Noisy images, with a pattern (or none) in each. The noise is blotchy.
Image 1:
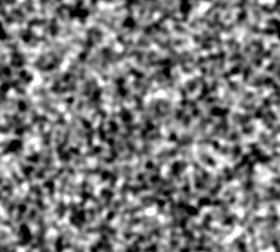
only noise
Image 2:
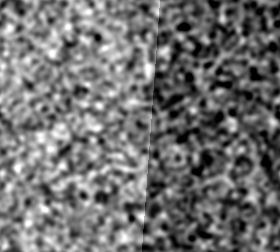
a sharp edge
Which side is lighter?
left
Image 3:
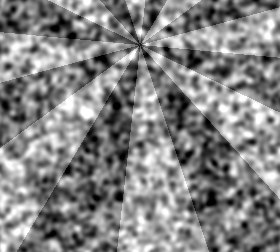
spokes from one point
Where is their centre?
top middle
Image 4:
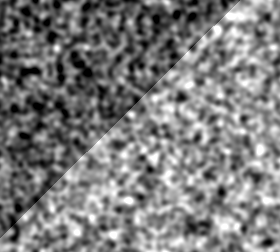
a sharp edge
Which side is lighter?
bottom right
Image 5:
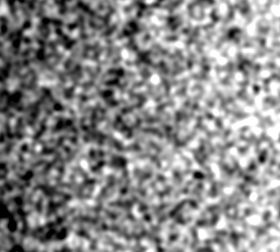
a smooth slope
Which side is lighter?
right
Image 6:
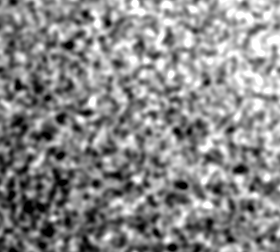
a smooth slope
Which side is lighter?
top right
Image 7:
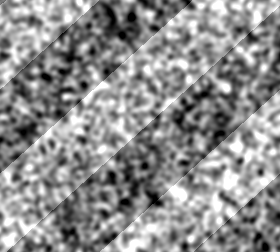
diagonal stripes
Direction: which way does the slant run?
bottom left to top right
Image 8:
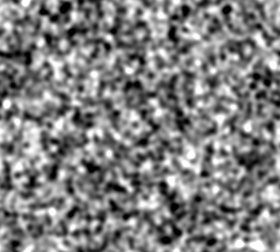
only noise
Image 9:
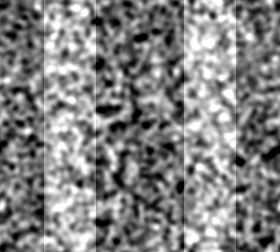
vertical stripes
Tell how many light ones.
2
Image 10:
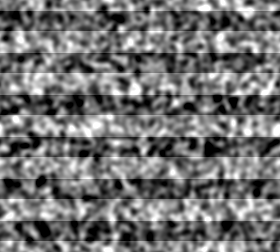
horizontal stripes
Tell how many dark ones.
6
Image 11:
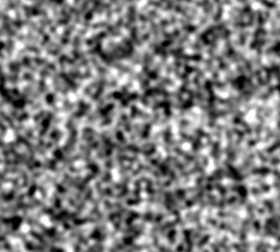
only noise
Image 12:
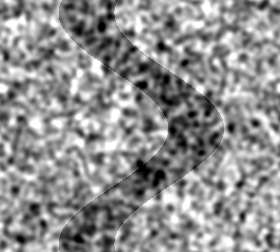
a wavy band
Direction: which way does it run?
top to bottom
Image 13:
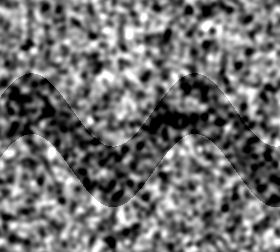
a wavy band
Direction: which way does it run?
left to right
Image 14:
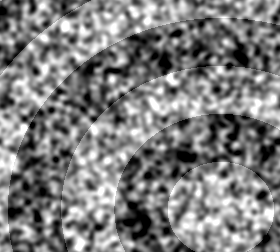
rings round one point
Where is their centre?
bottom right
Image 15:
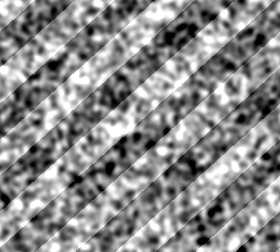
diagonal stripes
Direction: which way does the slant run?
bottom left to top right
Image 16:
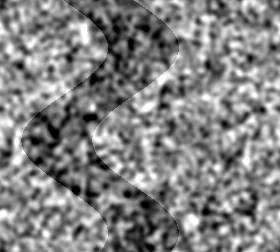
a wavy band
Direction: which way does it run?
top to bottom
